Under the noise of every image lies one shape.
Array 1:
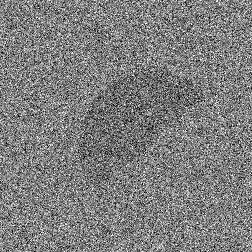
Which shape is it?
half disc
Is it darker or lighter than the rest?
darker
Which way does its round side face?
up and left
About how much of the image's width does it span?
half
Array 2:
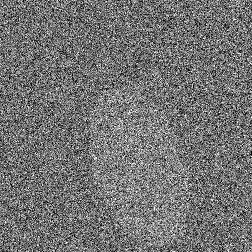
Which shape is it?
ellipse
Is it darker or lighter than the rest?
lighter
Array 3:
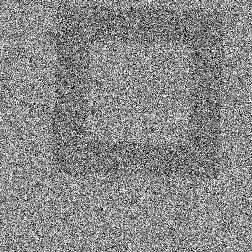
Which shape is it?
square frame
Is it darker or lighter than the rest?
darker
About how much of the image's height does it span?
two thirds
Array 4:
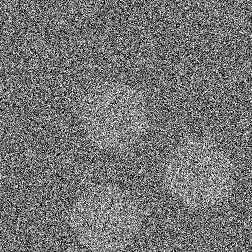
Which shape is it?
three dots
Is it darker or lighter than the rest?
lighter
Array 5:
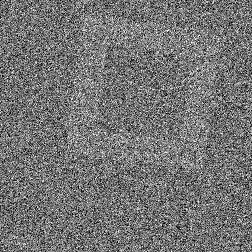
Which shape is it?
square frame
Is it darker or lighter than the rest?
lighter
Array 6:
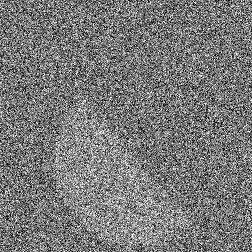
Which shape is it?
half disc
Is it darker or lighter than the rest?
lighter
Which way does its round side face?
down and left
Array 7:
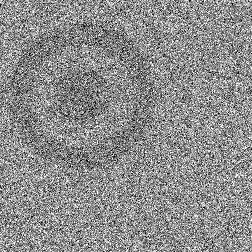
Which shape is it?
bullseye
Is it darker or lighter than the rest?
darker
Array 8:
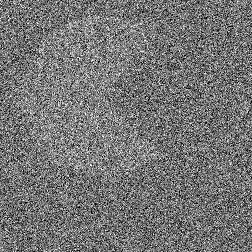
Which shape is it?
disc with a wedge cut out
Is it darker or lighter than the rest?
lighter
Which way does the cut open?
right
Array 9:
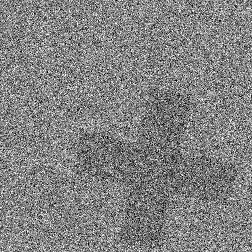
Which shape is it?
cross
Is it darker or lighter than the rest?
darker
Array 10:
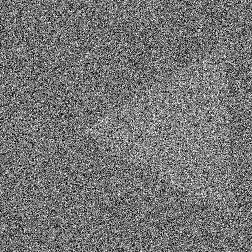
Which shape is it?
triangle
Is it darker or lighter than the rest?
lighter
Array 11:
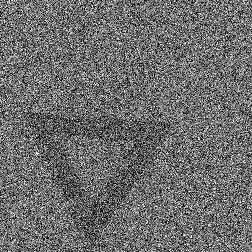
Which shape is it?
triangle frame
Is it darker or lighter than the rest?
darker
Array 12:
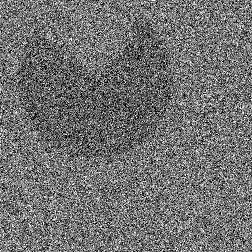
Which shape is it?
disc with a wedge cut out
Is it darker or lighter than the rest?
darker
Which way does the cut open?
up
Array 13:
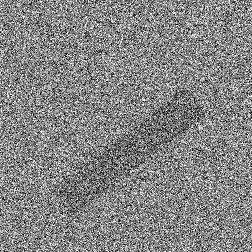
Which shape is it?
bar
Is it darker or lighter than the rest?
darker
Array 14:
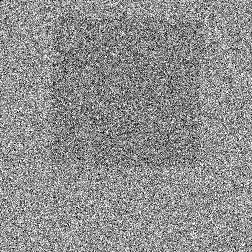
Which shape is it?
square
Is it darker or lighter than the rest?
darker
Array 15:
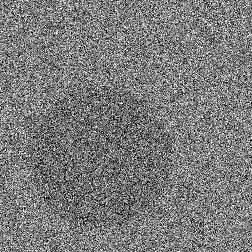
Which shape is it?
disc
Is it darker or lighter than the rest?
darker
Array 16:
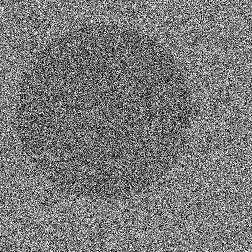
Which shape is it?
disc
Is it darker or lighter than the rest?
darker
